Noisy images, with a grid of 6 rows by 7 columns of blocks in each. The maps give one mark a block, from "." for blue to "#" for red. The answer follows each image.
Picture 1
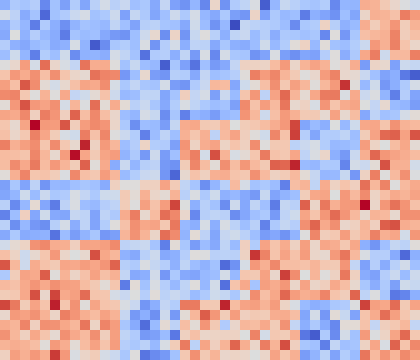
. . . . . . #
# # . . # # .
# # . # # . #
. . # . . # #
# # . . # # .
# # . # # . #
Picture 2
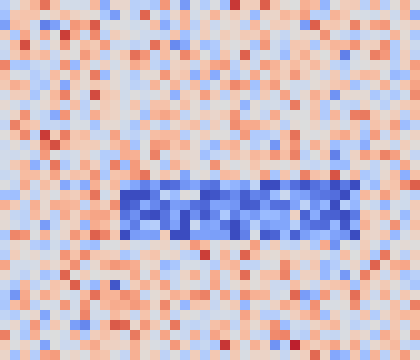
# # # # # # #
# # # # # # #
# # # # # # #
# # . . . . #
# # # # # # #
# # # # # # #
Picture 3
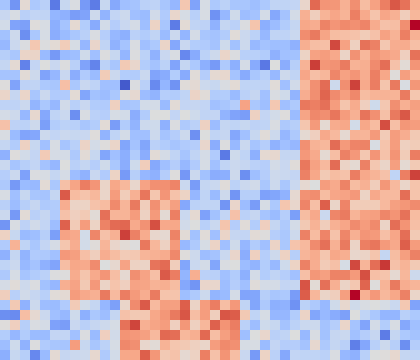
. . . . . # #
. . . . . # #
. . . . . # #
. # # . . # #
. # # . . # #
. . # # . . .
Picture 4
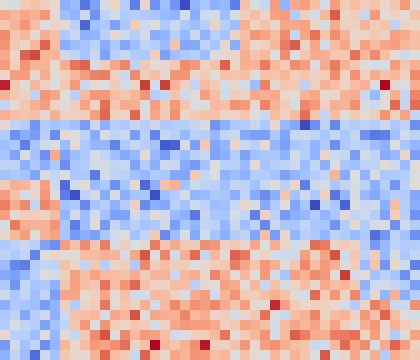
# . . . # # #
# # # # # # #
. . . . . . .
# . . . . . .
. # # # # # .
. # # # # # #
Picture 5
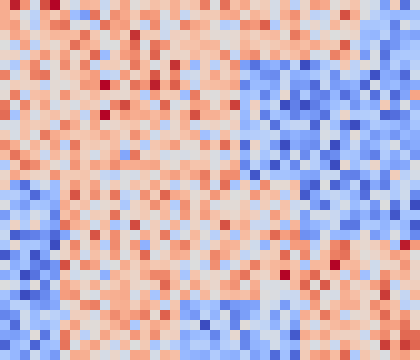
# # # # # # .
# # # # . . .
# # # # . . .
. # # # # . .
. # # # # # #
. # # . . # #
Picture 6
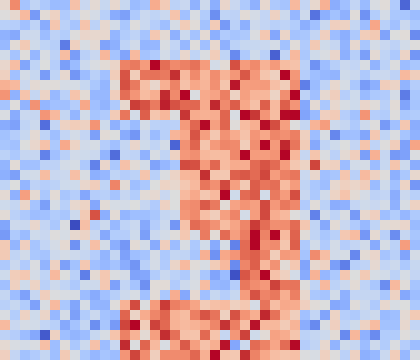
. . . . . . .
. . # # # . .
. . . # # . .
. . . # # . .
. . . . # . .
. . # # # . .
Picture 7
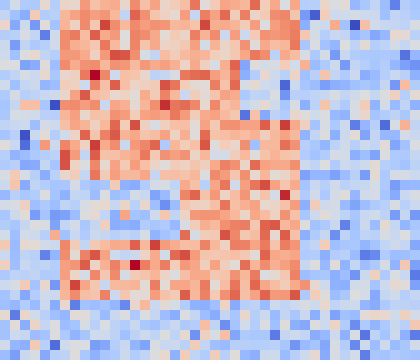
. # # # # . .
. # # # . . .
. # # # # . .
. . . # # . .
. # # # # . .
. . . . . . .
